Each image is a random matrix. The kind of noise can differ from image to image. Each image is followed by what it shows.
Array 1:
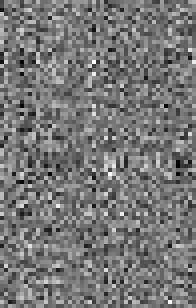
low rank plus noise
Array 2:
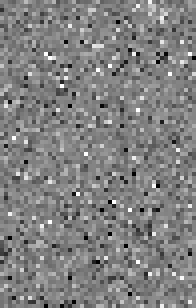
heavy tails
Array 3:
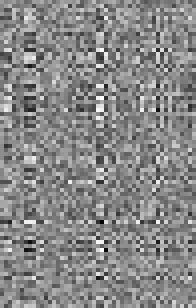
low rank plus noise
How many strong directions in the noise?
one
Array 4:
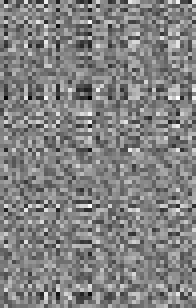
low rank plus noise
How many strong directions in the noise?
one
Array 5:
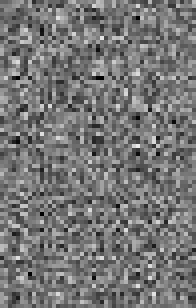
low rank plus noise
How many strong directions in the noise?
three or four
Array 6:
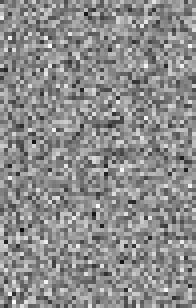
independent entries
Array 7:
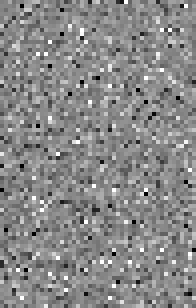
heavy tails
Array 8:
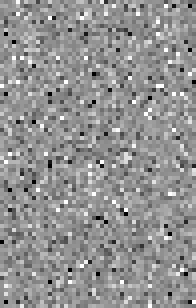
heavy tails
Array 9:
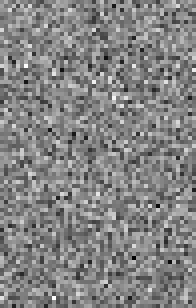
independent entries
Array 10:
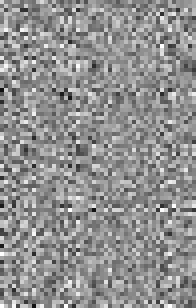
low rank plus noise
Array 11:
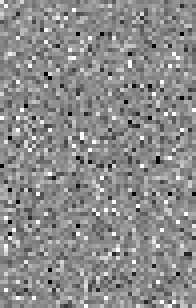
heavy tails
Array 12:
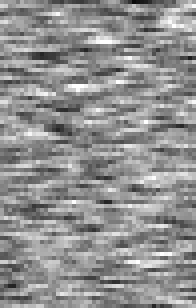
streaked along the rows
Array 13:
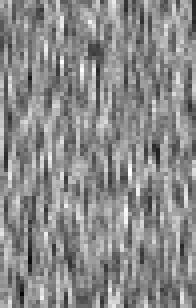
streaked along the columns
